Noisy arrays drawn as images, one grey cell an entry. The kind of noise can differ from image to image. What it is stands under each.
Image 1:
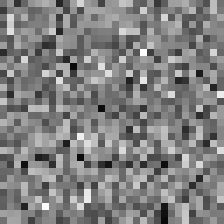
low rank plus noise
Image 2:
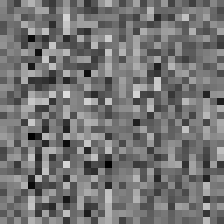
columns of uneven size
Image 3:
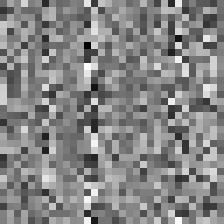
columns of uneven size
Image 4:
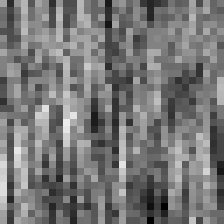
streaked along the columns
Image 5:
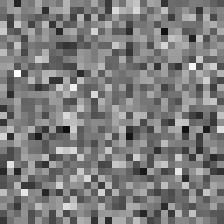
low rank plus noise
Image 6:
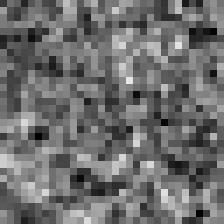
blotchy
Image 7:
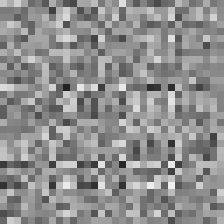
low rank plus noise
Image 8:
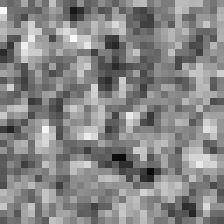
blotchy
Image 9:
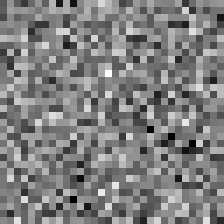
independent entries
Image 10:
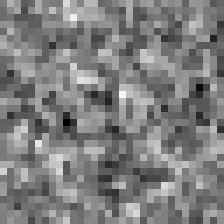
blotchy
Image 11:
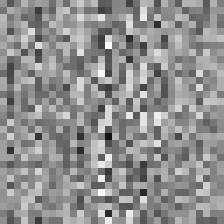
columns of uneven size
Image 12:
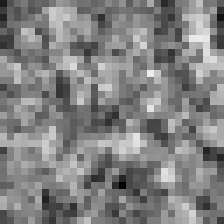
blotchy
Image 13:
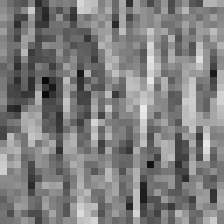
streaked along the columns
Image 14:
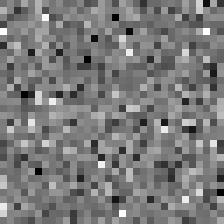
heavy tails
